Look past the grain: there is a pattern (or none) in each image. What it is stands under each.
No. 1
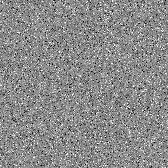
only noise
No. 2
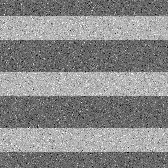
horizontal stripes
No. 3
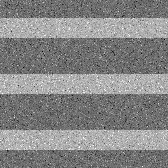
horizontal stripes
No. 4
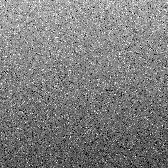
a smooth slope
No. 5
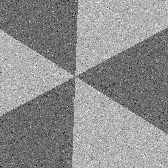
spokes from one point
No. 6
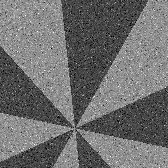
spokes from one point
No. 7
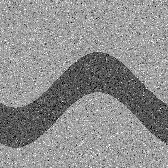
a wavy band
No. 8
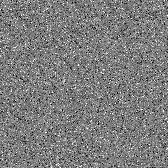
only noise
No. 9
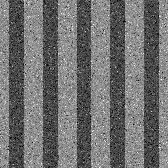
vertical stripes
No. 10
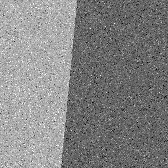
a sharp edge
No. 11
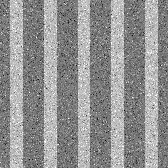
vertical stripes
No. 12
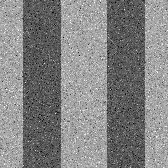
vertical stripes
